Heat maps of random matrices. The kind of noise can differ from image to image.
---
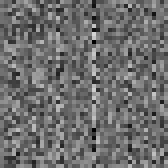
columns of uneven size
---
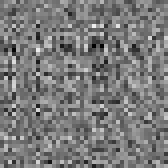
low rank plus noise
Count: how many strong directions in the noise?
two
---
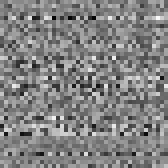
rows of uneven size
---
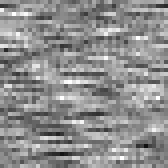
streaked along the rows
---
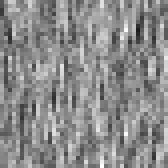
streaked along the columns
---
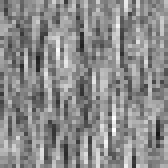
streaked along the columns
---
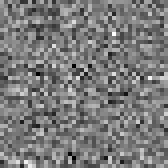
low rank plus noise
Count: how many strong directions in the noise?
five to eight
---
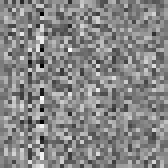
columns of uneven size
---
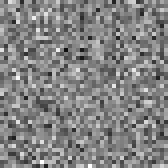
low rank plus noise
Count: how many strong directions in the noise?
five to eight
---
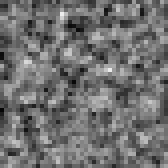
blotchy
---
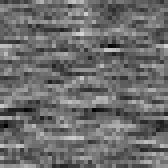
streaked along the rows
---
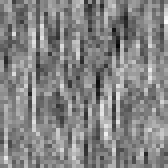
streaked along the columns
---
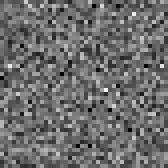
independent entries
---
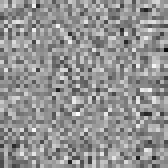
low rank plus noise
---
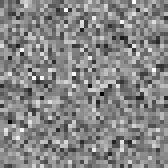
independent entries
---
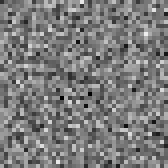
independent entries
